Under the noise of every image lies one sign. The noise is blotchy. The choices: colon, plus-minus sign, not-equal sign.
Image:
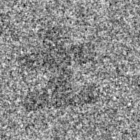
plus-minus sign
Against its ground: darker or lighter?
darker
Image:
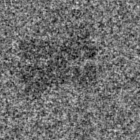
not-equal sign
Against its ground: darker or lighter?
darker
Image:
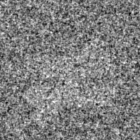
not-equal sign
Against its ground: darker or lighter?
lighter
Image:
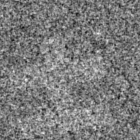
plus-minus sign
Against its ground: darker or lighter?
lighter
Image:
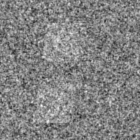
colon
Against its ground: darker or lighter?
lighter
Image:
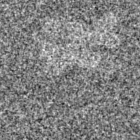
not-equal sign
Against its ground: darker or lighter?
lighter
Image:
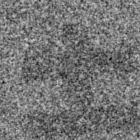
plus-minus sign
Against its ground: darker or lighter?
darker
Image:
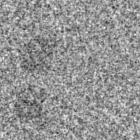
colon
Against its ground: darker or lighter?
darker
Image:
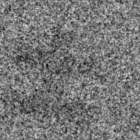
plus-minus sign
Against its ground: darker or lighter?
darker
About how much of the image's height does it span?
two thirds
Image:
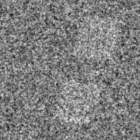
colon
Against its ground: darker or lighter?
lighter
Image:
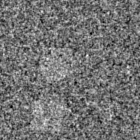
colon
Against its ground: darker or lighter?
lighter
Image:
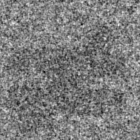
not-equal sign
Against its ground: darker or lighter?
darker
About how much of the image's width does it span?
nearly all
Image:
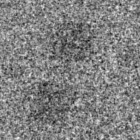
colon
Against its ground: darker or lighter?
darker
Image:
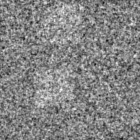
colon
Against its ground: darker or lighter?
lighter
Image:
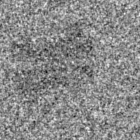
not-equal sign
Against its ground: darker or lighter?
darker
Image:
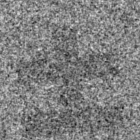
plus-minus sign
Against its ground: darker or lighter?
darker
